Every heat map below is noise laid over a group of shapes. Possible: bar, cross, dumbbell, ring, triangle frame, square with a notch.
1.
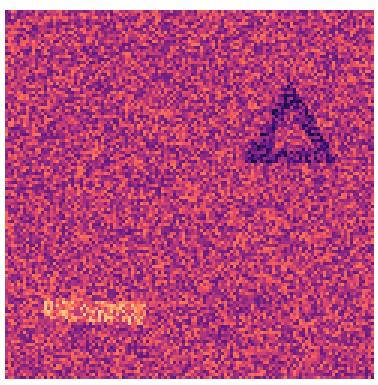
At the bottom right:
nothing
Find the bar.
bottom left
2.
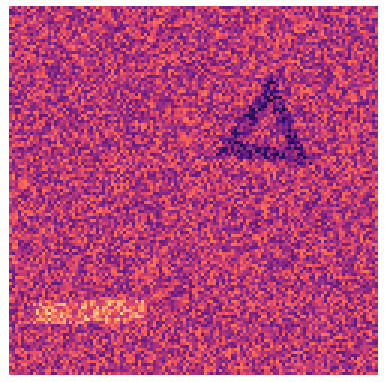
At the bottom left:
bar
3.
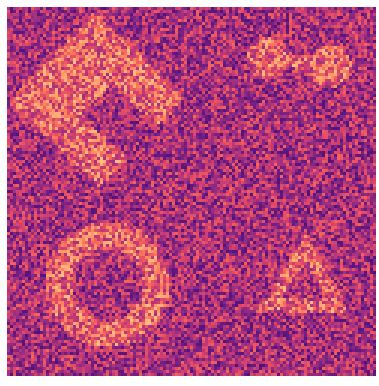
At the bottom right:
triangle frame
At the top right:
dumbbell
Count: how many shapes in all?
4
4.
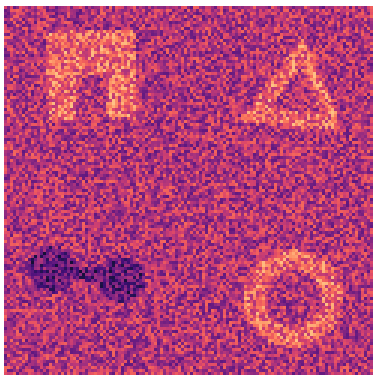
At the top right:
triangle frame
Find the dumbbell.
bottom left
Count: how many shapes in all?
4
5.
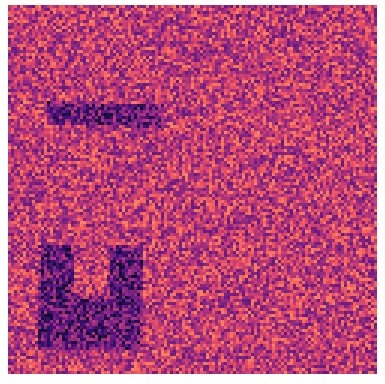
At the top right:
nothing
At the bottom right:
nothing
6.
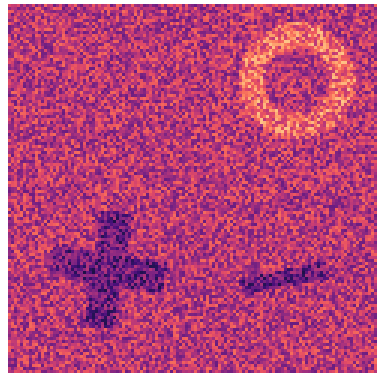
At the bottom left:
cross
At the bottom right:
bar
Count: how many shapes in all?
3
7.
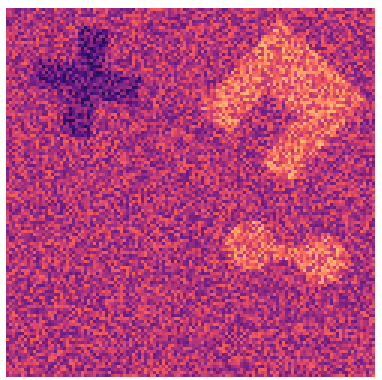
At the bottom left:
nothing
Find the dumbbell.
bottom right
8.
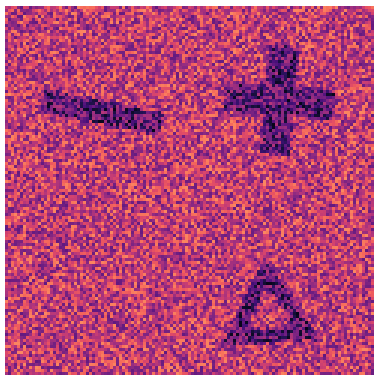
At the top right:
cross
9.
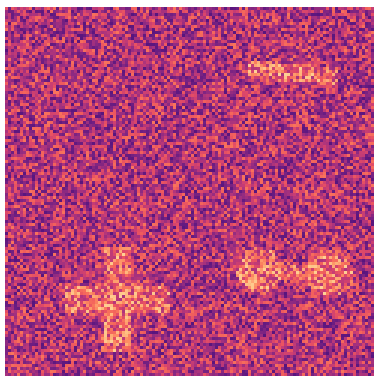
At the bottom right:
dumbbell
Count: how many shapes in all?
3
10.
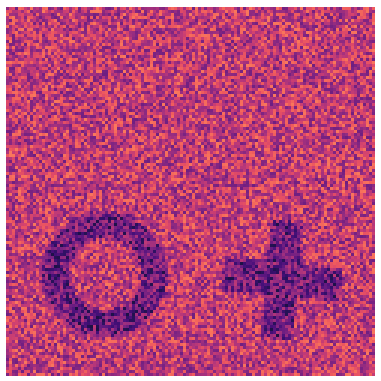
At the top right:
nothing
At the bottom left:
ring
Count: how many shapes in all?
2
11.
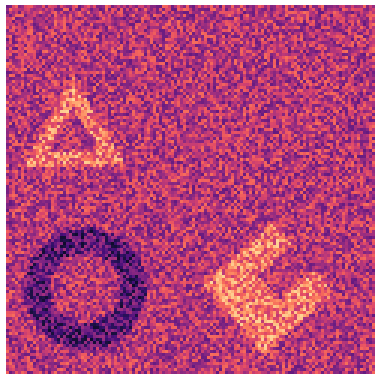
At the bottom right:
square with a notch
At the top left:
triangle frame
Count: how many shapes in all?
3
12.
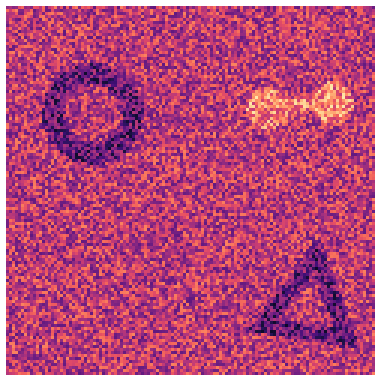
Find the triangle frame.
bottom right
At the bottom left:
nothing
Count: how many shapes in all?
3
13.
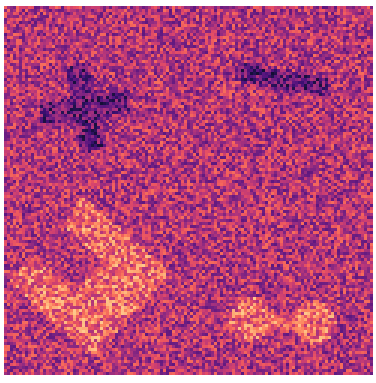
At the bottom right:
dumbbell
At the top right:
bar
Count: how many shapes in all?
4
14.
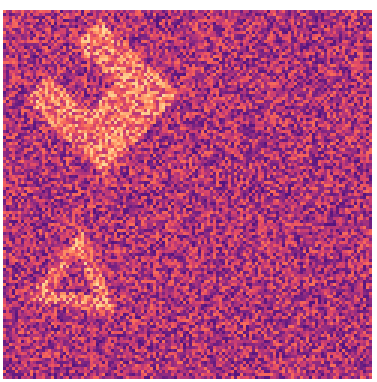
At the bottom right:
nothing
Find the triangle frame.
bottom left
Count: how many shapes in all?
2
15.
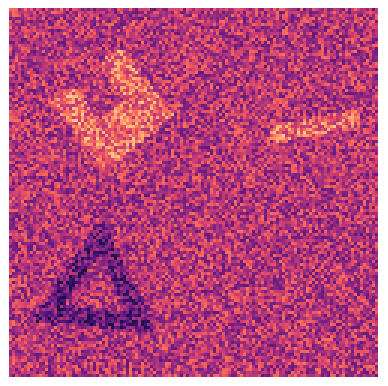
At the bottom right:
nothing
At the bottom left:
triangle frame
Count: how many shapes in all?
3
